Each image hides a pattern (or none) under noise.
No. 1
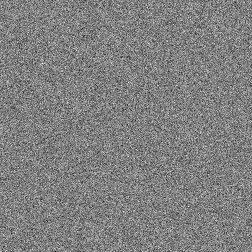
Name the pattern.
only noise
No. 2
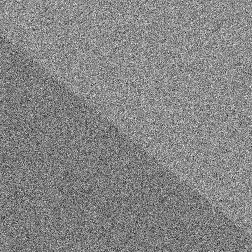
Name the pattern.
a sharp edge
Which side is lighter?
top right
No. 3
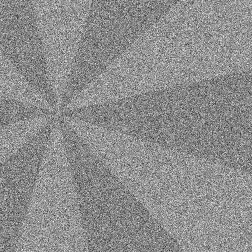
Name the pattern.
spokes from one point
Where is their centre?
middle left
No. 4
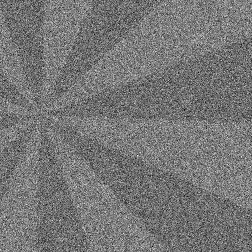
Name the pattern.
spokes from one point
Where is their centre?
middle left
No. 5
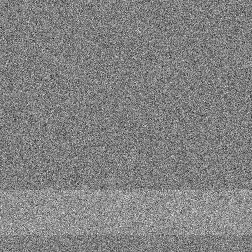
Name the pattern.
one horizontal stripe
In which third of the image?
bottom
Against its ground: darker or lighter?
lighter
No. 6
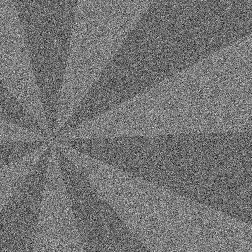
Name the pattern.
spokes from one point
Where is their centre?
middle left
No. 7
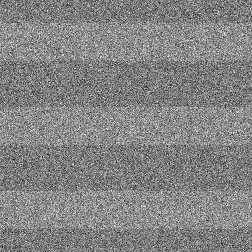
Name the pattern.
horizontal stripes
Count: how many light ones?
3
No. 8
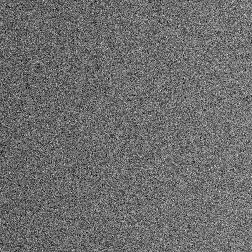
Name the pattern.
a smooth slope
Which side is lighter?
right
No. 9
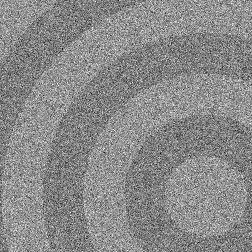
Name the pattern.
rings round one point
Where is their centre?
bottom right
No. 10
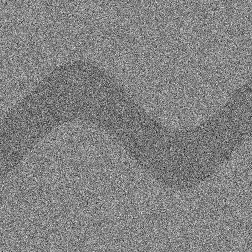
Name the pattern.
a wavy band
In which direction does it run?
left to right
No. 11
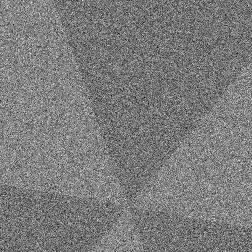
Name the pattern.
spokes from one point
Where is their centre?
bottom middle
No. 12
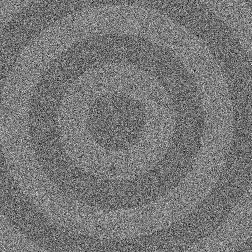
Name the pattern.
rings round one point
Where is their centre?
centre
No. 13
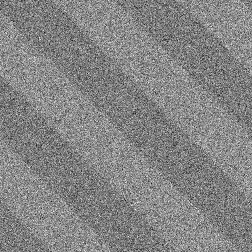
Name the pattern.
diagonal stripes
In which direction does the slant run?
top left to bottom right
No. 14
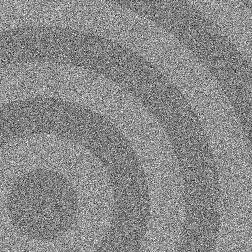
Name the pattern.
rings round one point
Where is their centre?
bottom left
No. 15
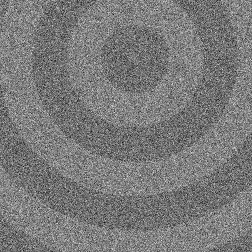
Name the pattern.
rings round one point
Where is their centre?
top middle
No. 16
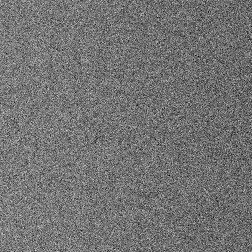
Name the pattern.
a smooth slope
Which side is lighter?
left
